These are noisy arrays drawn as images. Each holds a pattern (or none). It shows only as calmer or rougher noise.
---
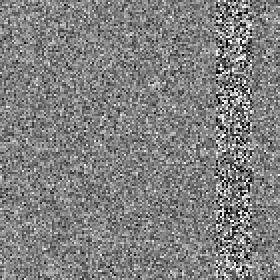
one band of columns
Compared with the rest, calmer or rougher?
rougher
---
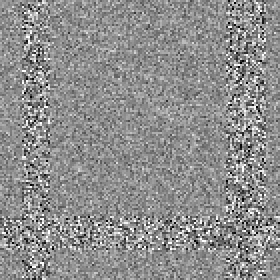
bands of rows crossing bands of columns
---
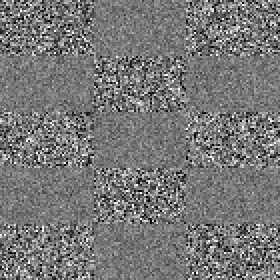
a checkerboard
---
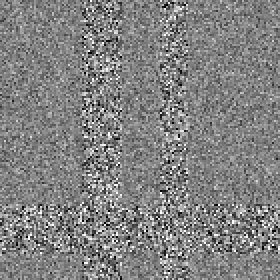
bands of rows crossing bands of columns
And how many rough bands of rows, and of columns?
1 and 2
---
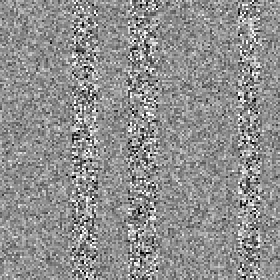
bands of columns
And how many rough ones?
3
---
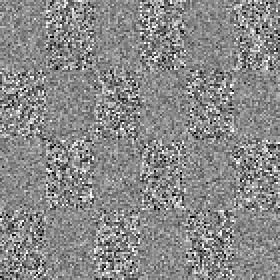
a checkerboard
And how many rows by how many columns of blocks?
4 by 6
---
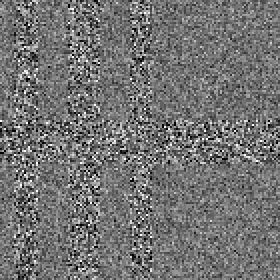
bands of rows crossing bands of columns
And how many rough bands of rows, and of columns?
1 and 3
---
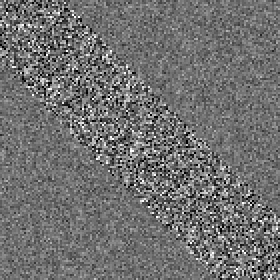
a diagonal band
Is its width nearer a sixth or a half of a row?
a half
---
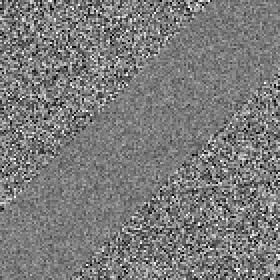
a diagonal band
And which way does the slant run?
bottom left to top right
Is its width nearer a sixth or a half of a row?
a half
